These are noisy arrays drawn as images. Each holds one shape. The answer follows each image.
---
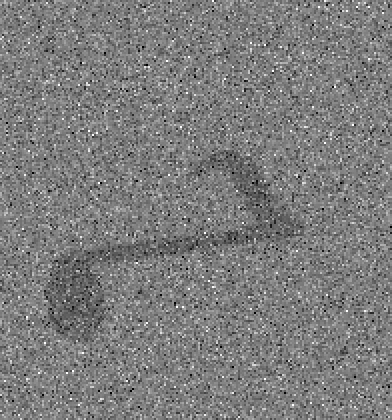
dark musical note
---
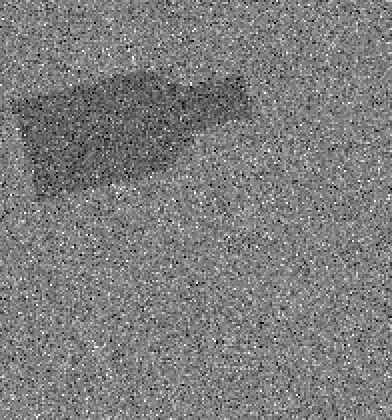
dark bottle
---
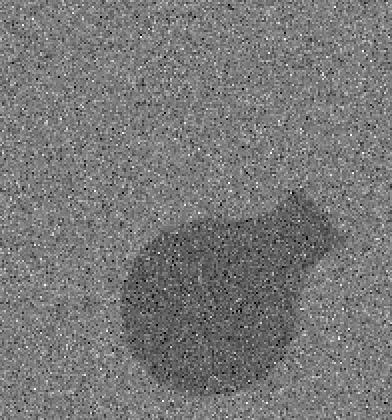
dark light bulb
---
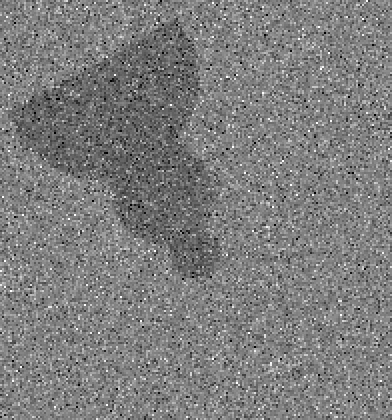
dark chess pawn
